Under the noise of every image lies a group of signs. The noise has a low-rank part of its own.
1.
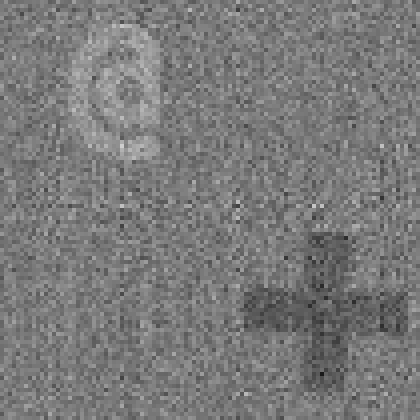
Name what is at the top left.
at sign
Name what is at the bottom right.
plus sign
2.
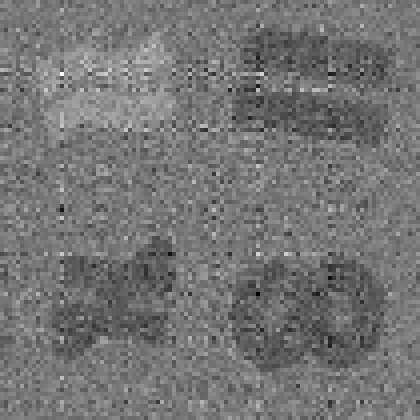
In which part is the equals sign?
top right
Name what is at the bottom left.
not-equal sign
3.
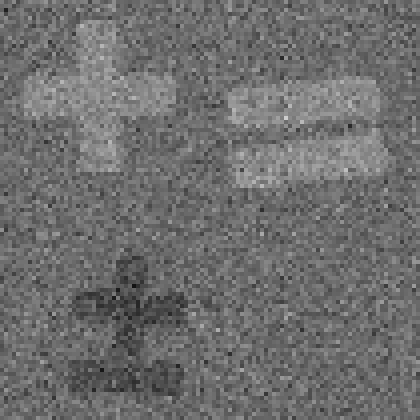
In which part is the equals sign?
top right
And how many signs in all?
3
